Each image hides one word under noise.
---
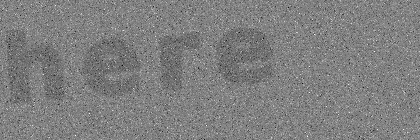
here
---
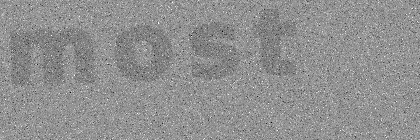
most
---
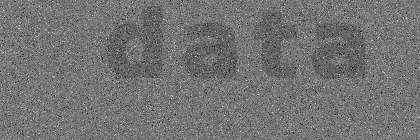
data
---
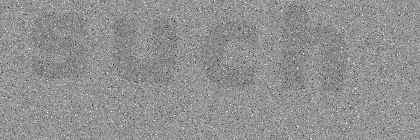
such
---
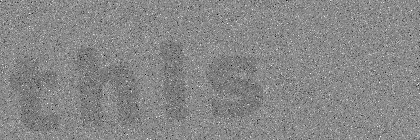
this
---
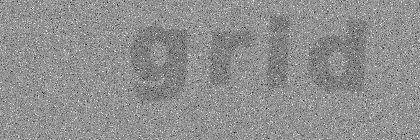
grid
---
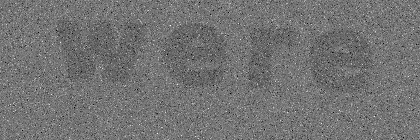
were
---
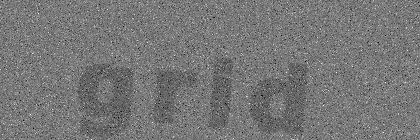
grid
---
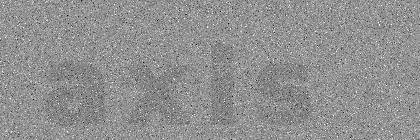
axis
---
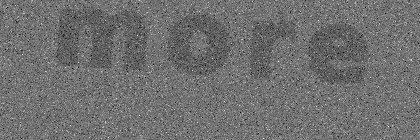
more
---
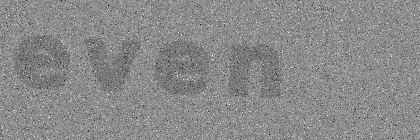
even
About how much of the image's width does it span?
two thirds
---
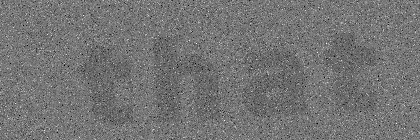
that
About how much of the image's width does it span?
two thirds
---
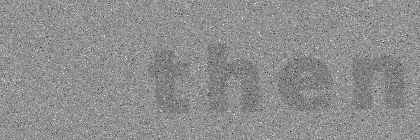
then
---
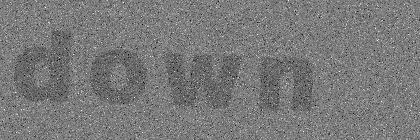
down
